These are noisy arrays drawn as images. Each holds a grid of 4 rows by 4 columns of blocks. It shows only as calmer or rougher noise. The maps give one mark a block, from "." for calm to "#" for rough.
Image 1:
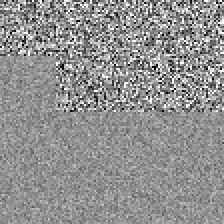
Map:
# # # #
. # # #
. . . .
. . . .
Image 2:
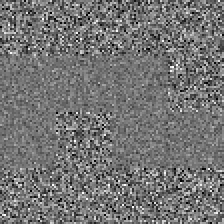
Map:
# # # #
. . . #
. # . .
# # # #
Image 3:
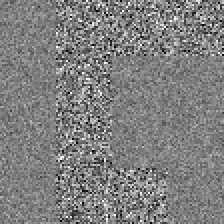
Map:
. # # #
. # . .
. # . .
. # # .
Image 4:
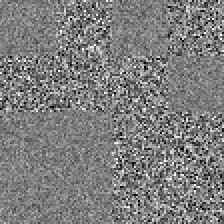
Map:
. # . #
# # # .
. . # #
. . # #
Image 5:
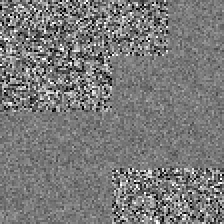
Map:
# # # .
# # . .
. . . .
. . # #
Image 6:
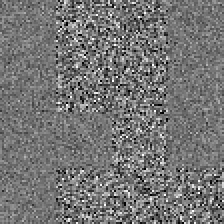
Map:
. # # .
. # # .
. . # .
. # # #
